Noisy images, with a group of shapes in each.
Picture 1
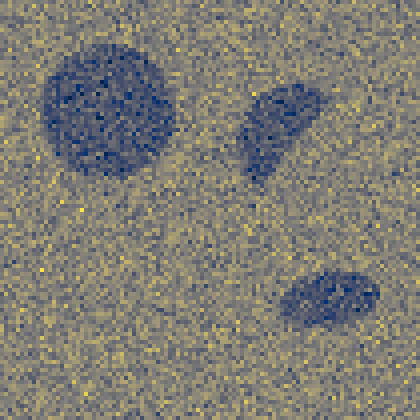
top left: disc; top right: half disc; bottom right: ellipse
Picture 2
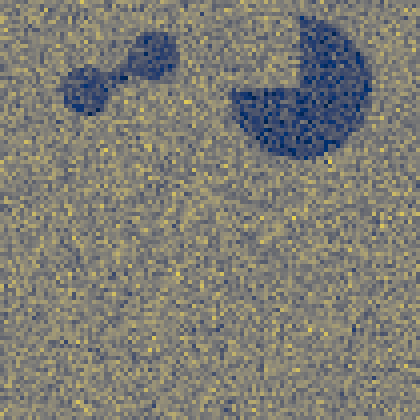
top left: dumbbell; top right: disc with a wedge cut out
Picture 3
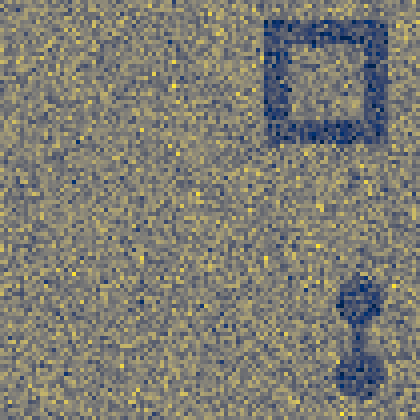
top right: square frame; bottom right: dumbbell
